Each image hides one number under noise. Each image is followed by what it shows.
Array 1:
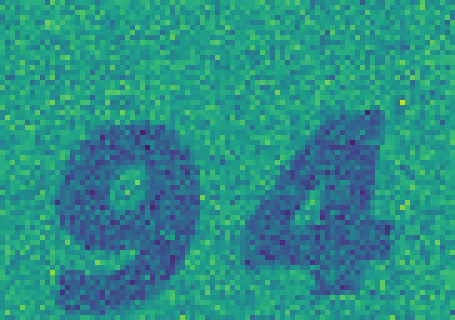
94
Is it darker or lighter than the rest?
darker
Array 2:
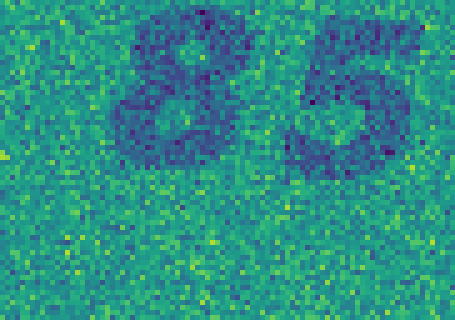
85
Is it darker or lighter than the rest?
darker
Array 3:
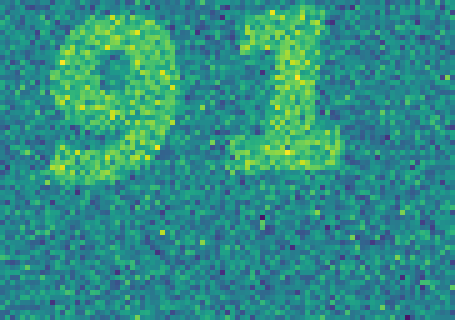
91
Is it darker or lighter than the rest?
lighter
